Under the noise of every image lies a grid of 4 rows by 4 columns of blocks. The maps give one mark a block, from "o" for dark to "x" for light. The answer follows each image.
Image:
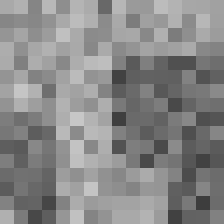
x x x x
x x o o
o x o o
o x x o
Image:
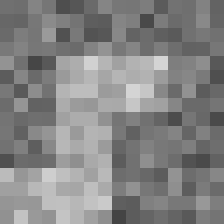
o o o o
o x x o
o x o o
x x o o
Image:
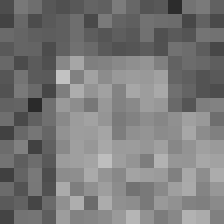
o o o o
o x x o
o x x x
o x x x
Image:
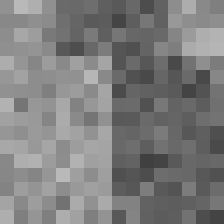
x o o x
x x o o
x x o o
x x o o
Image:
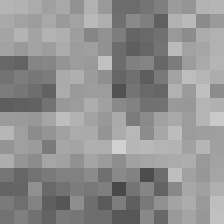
x x o x
o x o x
x x x x
o o o x
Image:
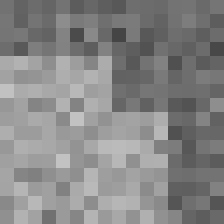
o o o o
x x o o
x x x o
x x x o
